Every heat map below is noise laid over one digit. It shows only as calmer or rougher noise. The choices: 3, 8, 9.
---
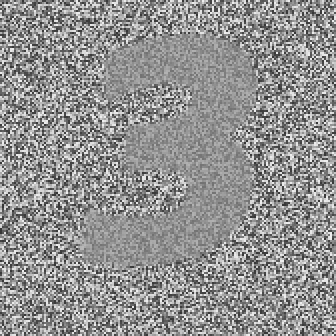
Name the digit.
3
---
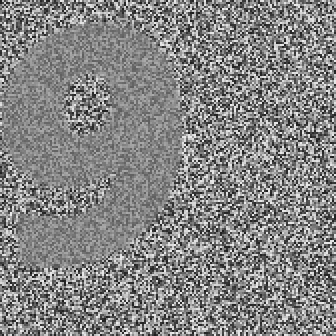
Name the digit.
9
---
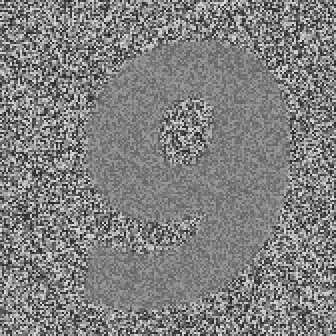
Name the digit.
9
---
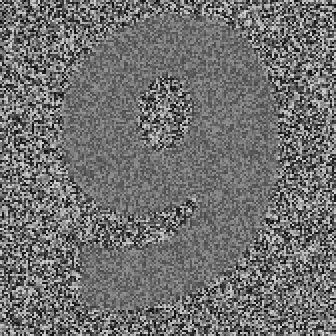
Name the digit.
9
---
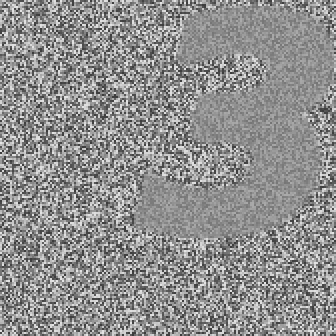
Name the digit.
3
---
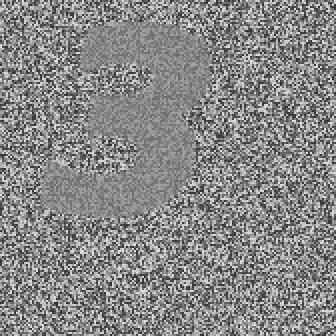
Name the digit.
3
